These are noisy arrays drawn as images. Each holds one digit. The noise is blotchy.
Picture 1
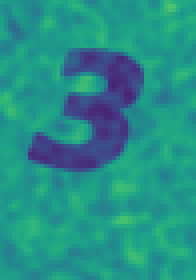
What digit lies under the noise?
3
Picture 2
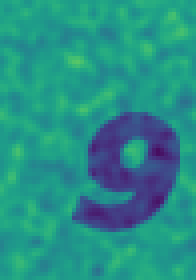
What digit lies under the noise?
9
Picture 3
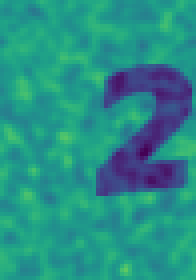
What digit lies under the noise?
2
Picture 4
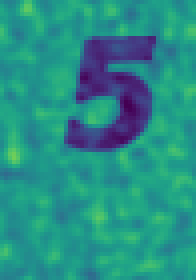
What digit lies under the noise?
5
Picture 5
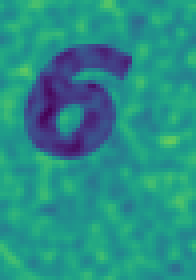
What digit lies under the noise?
6
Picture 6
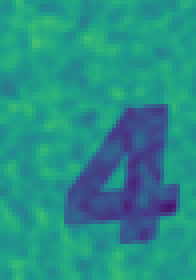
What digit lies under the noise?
4
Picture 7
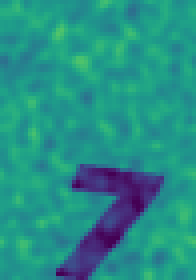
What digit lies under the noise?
7
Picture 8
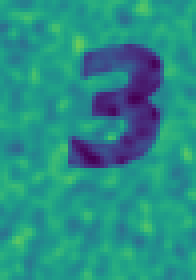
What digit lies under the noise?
3
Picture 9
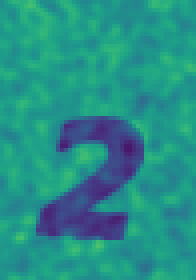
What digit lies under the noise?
2
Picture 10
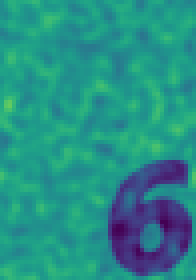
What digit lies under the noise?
6
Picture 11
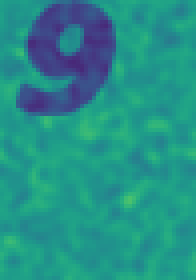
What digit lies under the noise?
9
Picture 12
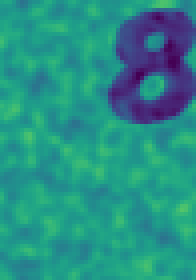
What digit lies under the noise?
8
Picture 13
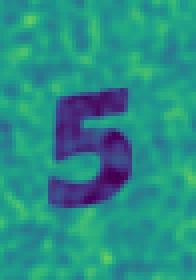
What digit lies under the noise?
5
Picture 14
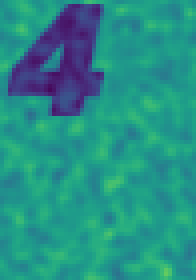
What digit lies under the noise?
4
